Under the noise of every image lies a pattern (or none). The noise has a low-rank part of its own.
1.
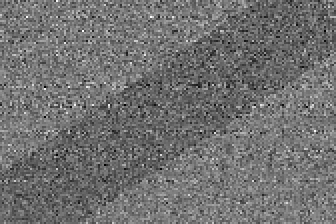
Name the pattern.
a diagonal band
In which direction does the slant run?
bottom left to top right
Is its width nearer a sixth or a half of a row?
a half
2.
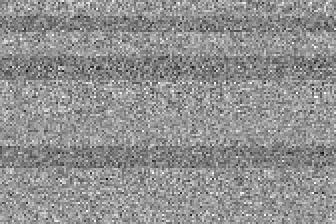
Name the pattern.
bands of rows
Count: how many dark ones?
3
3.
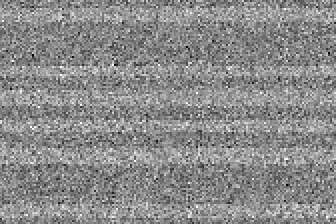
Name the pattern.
bands of rows
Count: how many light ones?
6
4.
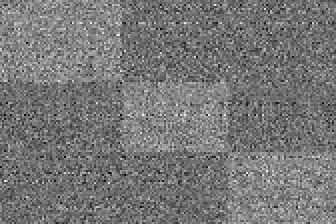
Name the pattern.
blocks along the diagonal
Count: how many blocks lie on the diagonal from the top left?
3
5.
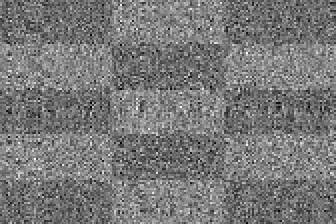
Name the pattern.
a checkerboard
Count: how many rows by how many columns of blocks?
5 by 3
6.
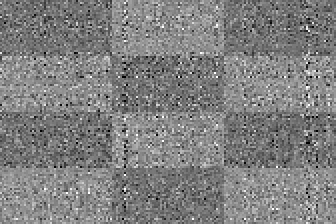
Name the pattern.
a checkerboard
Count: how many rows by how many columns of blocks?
4 by 3
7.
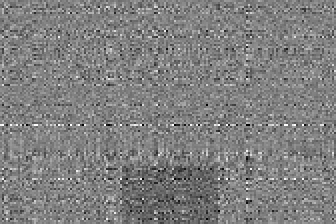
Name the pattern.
one block
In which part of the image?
bottom middle
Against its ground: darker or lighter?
darker
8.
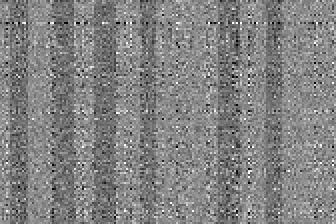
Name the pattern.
bands of columns
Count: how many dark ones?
6
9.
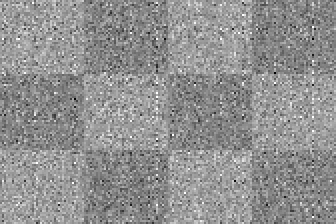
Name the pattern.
a checkerboard
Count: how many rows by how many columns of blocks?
3 by 4
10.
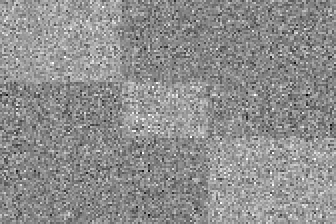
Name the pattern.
blocks along the diagonal
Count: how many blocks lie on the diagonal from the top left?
3
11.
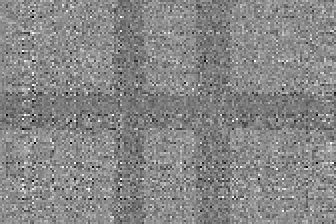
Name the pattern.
bands of rows crossing bands of columns
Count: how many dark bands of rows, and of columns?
1 and 2
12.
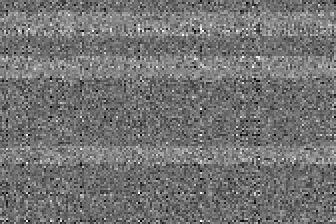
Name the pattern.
bands of rows
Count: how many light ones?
3
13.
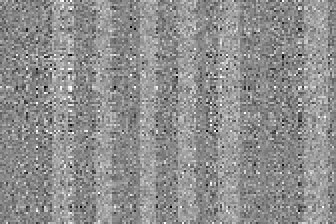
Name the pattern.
bands of columns
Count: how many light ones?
6
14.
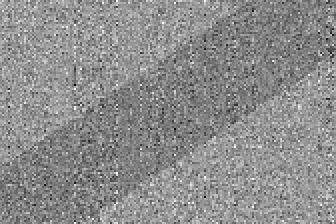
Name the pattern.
a diagonal band
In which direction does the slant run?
bottom left to top right
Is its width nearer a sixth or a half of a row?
a half
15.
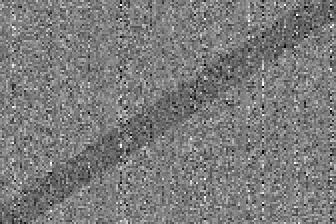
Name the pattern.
a diagonal band
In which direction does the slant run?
bottom left to top right
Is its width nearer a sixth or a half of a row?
a sixth
